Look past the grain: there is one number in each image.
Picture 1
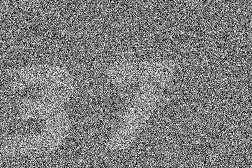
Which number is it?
37
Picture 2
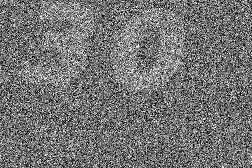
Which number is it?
30
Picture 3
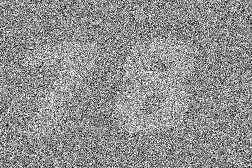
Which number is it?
78
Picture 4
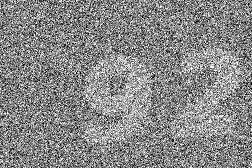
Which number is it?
92
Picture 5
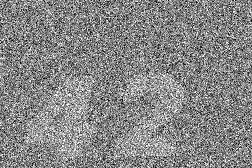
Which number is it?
42
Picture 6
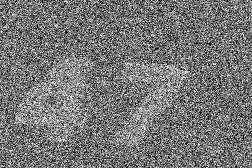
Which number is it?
47
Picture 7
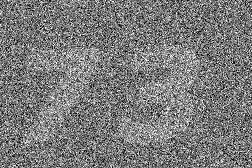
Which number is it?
73
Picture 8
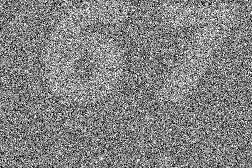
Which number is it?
67
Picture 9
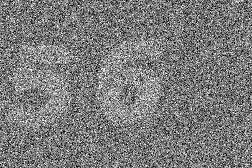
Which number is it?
56
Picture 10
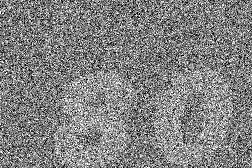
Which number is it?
80
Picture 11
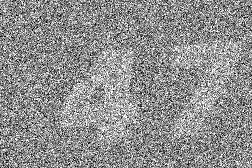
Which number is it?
47
